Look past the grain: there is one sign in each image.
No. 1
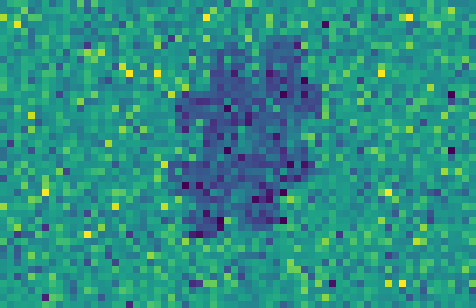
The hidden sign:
hash sign
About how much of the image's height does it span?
two thirds
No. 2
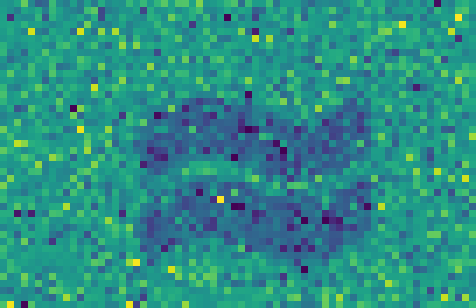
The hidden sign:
approximately sign
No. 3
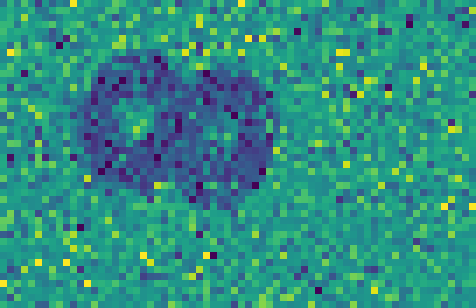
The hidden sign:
infinity sign
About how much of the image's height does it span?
half
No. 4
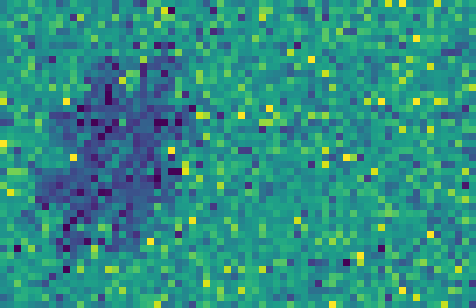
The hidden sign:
hash sign
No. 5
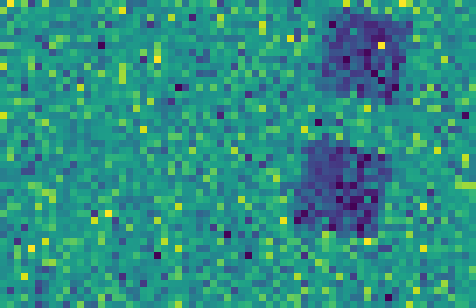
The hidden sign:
colon
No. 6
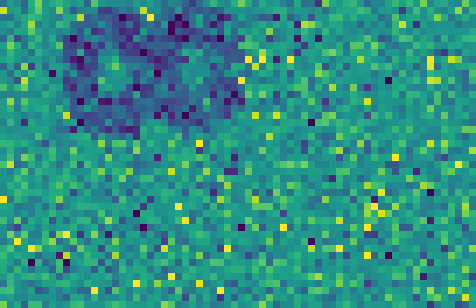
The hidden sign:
infinity sign
